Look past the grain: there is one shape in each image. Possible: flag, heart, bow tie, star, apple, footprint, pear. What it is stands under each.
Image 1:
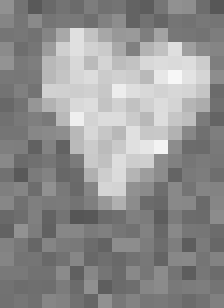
heart
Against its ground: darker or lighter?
lighter
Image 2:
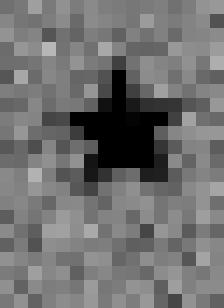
star
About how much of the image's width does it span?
two thirds
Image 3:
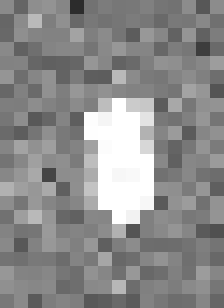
footprint
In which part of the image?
centre
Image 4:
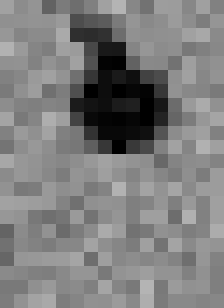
pear
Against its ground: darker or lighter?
darker
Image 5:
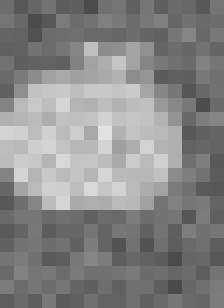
apple
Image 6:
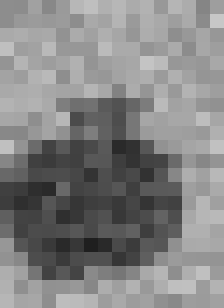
apple
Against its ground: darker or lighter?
darker
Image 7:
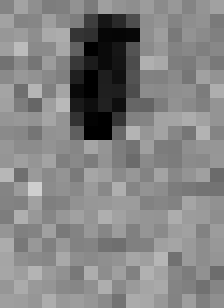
footprint
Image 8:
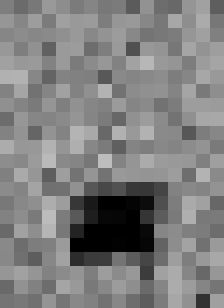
flag
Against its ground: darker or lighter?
darker
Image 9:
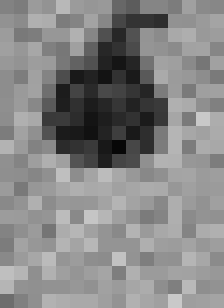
pear
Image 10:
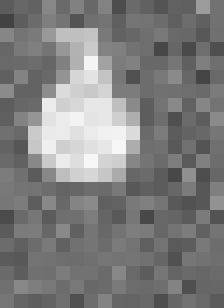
pear
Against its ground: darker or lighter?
lighter
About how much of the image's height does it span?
half
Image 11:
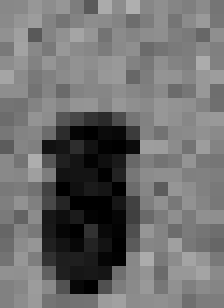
footprint
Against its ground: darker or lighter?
darker
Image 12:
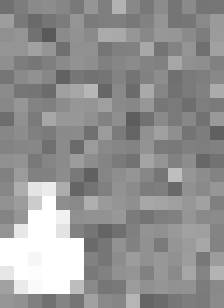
pear
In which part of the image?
bottom left
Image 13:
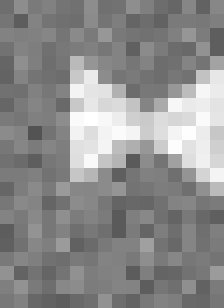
bow tie
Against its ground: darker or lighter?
lighter
